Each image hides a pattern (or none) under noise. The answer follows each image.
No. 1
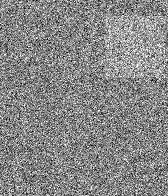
one block
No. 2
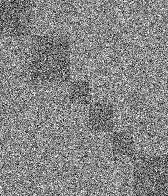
blocks along the diagonal
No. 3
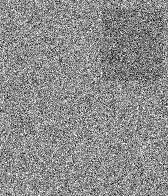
one block
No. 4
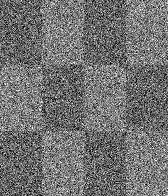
a checkerboard
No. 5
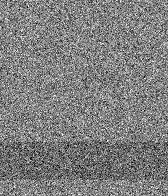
one band of rows
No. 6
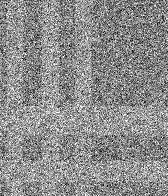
bands of rows crossing bands of columns
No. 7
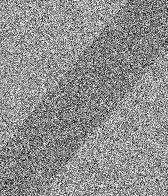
a diagonal band
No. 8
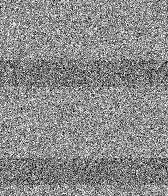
bands of rows
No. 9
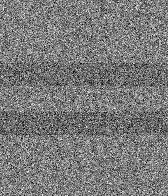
bands of rows
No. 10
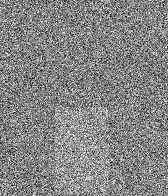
one block
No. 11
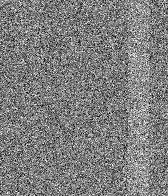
one band of columns
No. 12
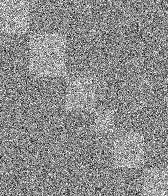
blocks along the diagonal
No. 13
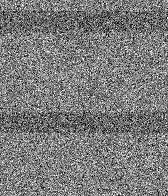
bands of rows
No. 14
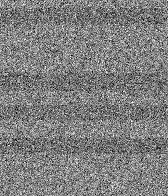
bands of rows
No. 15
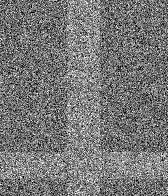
bands of rows crossing bands of columns
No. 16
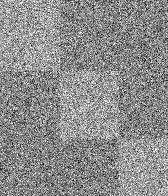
blocks along the diagonal
